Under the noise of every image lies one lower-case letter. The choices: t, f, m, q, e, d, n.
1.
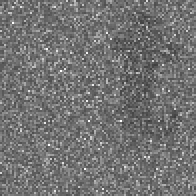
t
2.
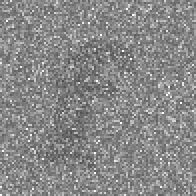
f
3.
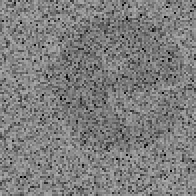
e
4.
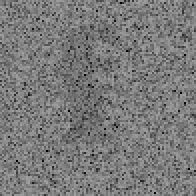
f
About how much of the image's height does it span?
two thirds
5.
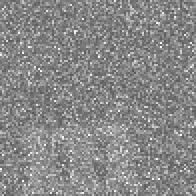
m
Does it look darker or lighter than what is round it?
lighter
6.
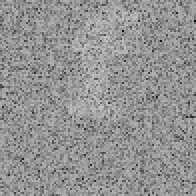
f
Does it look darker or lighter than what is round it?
lighter
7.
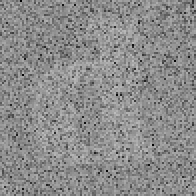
d
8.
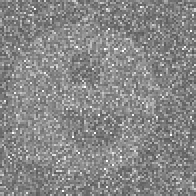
e
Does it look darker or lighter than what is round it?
lighter
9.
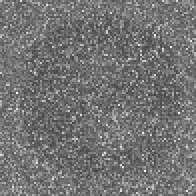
e
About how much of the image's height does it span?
nearly all
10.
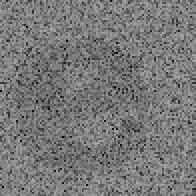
e
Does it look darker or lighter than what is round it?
darker
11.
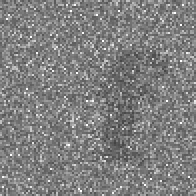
f
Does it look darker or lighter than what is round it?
darker
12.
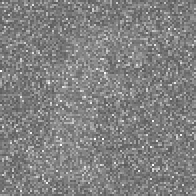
f
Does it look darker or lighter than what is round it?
lighter
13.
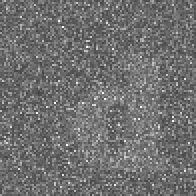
d
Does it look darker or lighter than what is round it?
lighter
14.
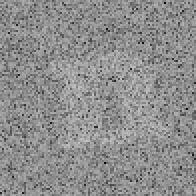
n
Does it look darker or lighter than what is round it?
lighter
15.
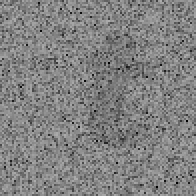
t
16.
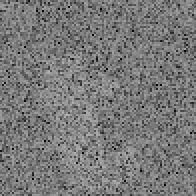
t
